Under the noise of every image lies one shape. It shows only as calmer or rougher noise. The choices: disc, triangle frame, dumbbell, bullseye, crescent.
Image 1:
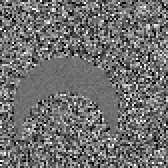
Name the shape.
crescent
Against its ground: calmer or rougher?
calmer
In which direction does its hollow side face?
down
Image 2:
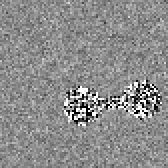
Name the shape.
dumbbell
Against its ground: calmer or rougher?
rougher
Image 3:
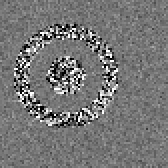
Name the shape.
bullseye
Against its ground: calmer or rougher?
rougher
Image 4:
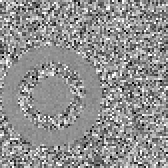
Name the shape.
bullseye
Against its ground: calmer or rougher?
calmer
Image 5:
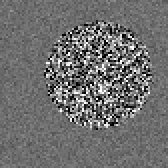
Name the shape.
disc
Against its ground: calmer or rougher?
rougher
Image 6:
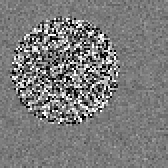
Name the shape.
disc
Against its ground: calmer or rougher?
rougher
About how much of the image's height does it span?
two thirds
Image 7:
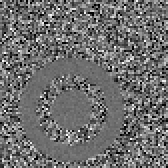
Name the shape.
bullseye
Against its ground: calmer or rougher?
calmer
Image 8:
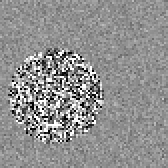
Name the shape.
disc
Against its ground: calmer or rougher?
rougher
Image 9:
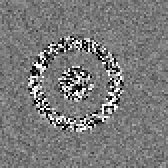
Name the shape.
bullseye
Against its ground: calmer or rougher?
rougher
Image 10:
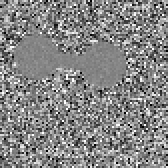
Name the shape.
dumbbell
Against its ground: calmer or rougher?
calmer
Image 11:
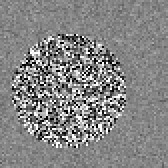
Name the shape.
disc
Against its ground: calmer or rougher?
rougher
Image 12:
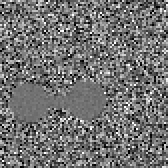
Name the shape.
dumbbell
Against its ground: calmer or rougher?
calmer
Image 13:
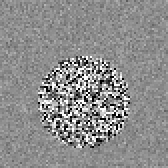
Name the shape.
disc
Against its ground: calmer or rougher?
rougher
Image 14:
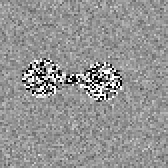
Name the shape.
dumbbell
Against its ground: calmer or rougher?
rougher
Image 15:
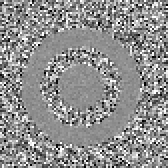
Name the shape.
bullseye
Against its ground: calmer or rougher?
calmer
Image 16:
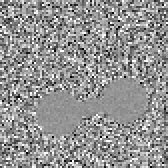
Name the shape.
dumbbell
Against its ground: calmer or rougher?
calmer
